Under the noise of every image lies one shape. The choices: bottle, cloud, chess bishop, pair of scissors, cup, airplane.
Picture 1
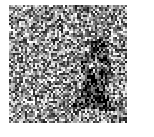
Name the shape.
chess bishop
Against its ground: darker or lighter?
darker
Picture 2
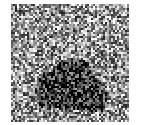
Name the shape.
cloud
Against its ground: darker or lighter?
darker
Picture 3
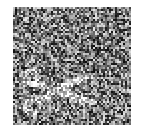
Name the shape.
pair of scissors
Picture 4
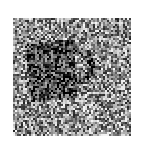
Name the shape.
cup
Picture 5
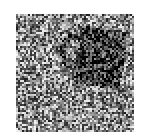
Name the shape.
cup
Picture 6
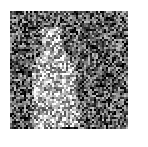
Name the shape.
bottle
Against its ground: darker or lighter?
lighter
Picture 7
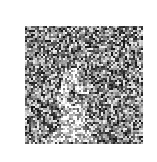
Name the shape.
chess bishop
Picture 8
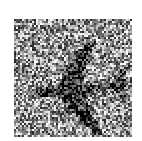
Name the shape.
airplane
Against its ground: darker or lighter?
darker
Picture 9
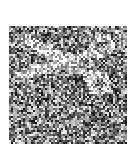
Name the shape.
pair of scissors
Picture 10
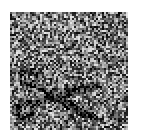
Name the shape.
pair of scissors
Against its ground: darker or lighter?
darker
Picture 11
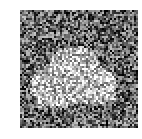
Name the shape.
cloud
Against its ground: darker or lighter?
lighter
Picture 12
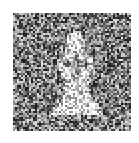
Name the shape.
chess bishop
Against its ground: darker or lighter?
lighter
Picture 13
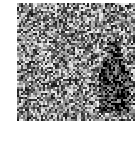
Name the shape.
bottle
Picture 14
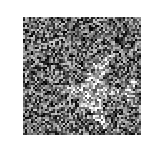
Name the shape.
airplane
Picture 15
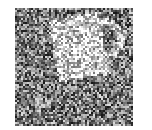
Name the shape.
cup
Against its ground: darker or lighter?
lighter
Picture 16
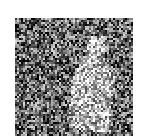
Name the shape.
bottle
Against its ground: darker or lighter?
lighter
